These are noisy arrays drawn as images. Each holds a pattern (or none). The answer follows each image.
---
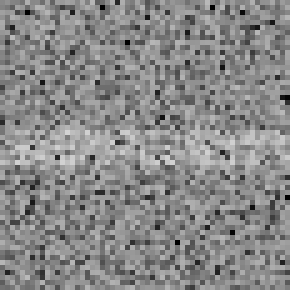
one horizontal stripe
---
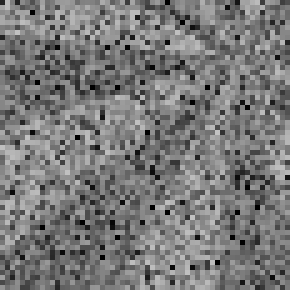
spokes from one point
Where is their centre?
top right
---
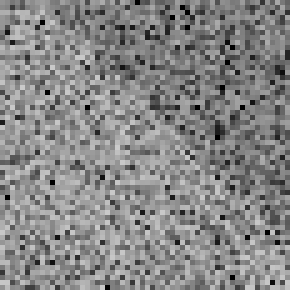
a sharp edge
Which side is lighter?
bottom left
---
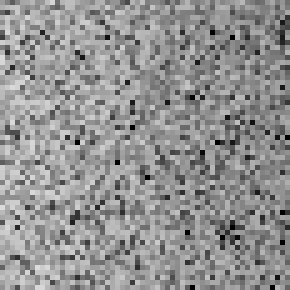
a smooth slope
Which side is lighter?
left
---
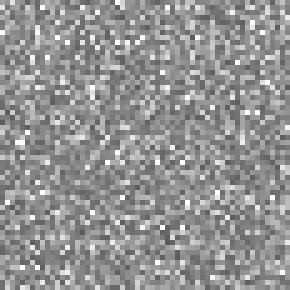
only noise
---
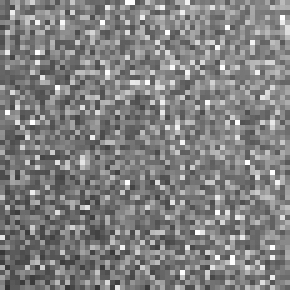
a smooth slope
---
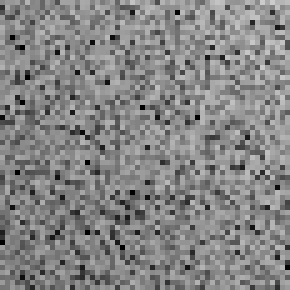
a smooth slope
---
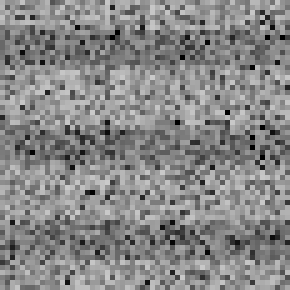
horizontal stripes
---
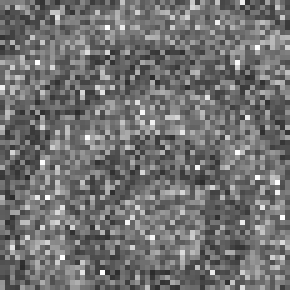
rings round one point
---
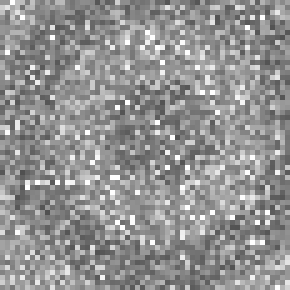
rings round one point
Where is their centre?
centre
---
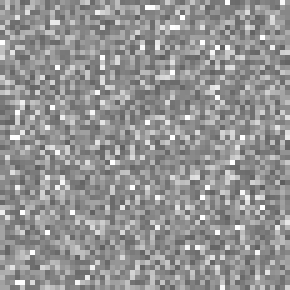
only noise
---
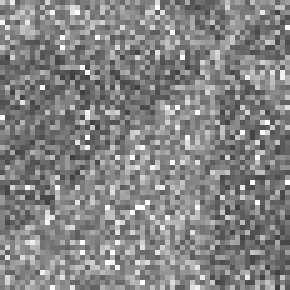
spokes from one point
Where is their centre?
top right
